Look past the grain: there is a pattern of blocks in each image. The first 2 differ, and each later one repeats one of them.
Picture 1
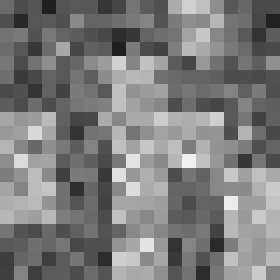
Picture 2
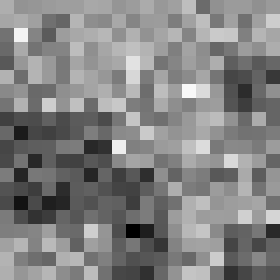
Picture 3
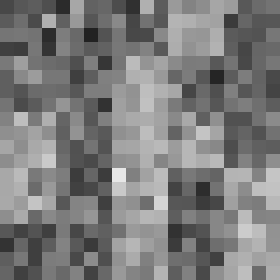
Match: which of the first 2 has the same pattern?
1
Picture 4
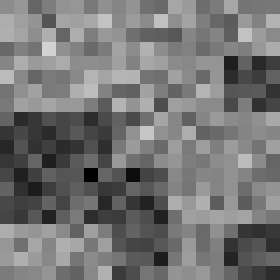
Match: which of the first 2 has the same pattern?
2
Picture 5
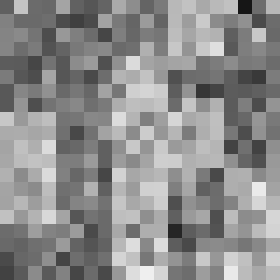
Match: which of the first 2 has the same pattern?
1
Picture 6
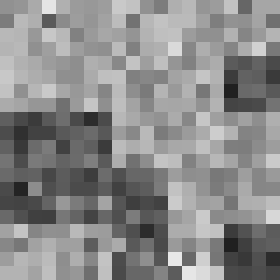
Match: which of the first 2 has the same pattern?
2
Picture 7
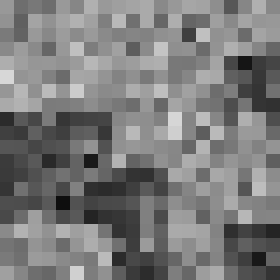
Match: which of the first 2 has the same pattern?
2
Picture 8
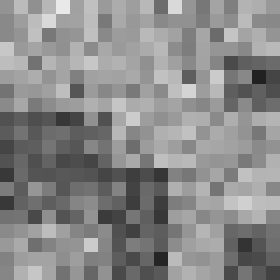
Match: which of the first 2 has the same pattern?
2
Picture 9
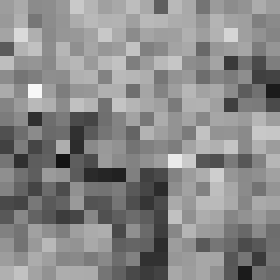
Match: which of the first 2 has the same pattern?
2
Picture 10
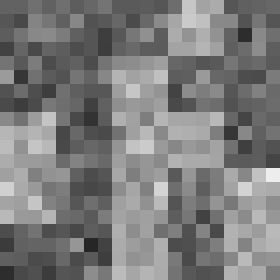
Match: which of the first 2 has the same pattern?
1
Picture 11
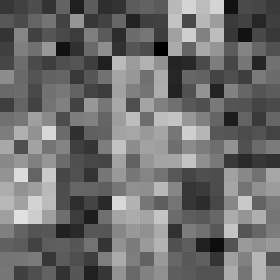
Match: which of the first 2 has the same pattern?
1
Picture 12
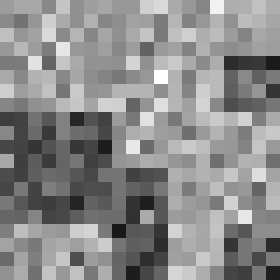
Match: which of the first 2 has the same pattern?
2
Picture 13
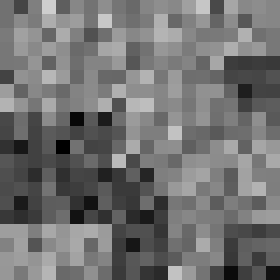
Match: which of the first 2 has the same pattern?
2
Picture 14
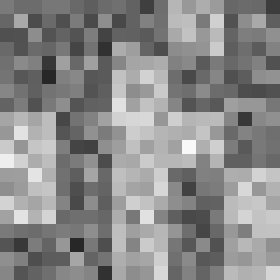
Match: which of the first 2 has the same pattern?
1
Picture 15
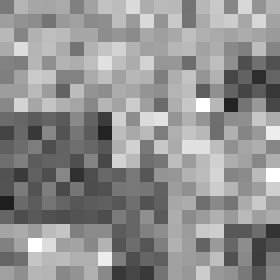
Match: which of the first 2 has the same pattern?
2
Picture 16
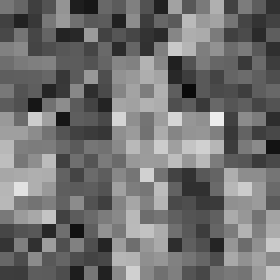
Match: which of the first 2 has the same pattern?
1
